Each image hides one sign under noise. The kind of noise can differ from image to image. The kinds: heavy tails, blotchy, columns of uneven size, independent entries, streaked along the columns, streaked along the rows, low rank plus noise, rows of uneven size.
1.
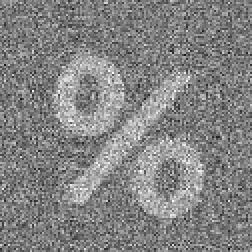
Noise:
low rank plus noise
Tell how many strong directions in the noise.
five to eight
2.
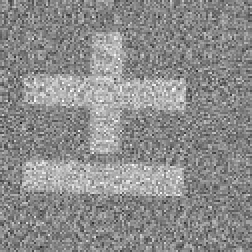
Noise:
low rank plus noise
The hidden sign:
plus-minus sign
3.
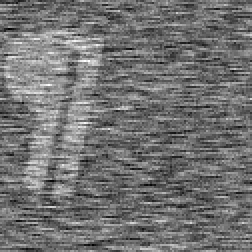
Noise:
streaked along the rows
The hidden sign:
pilcrow
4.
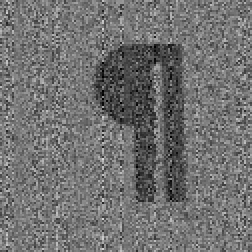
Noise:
columns of uneven size
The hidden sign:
pilcrow
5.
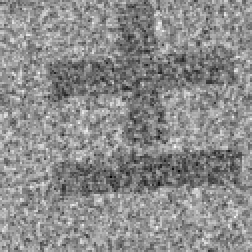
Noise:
blotchy
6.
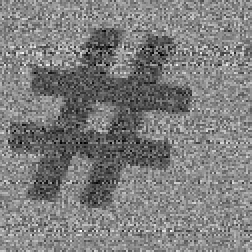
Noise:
rows of uneven size
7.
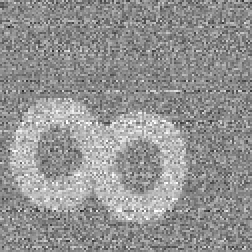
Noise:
rows of uneven size
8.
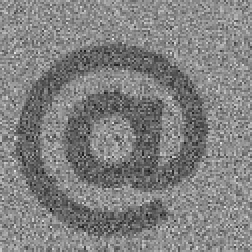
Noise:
low rank plus noise
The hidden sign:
at sign
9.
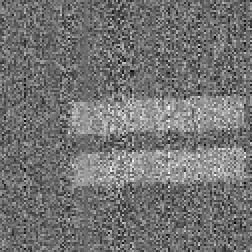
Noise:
columns of uneven size
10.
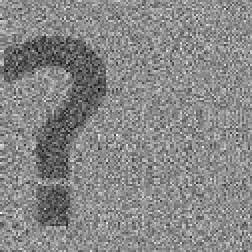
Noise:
low rank plus noise
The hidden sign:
question mark
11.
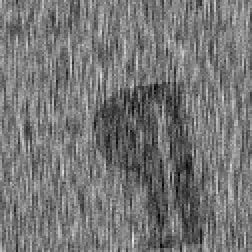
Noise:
streaked along the columns
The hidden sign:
pilcrow
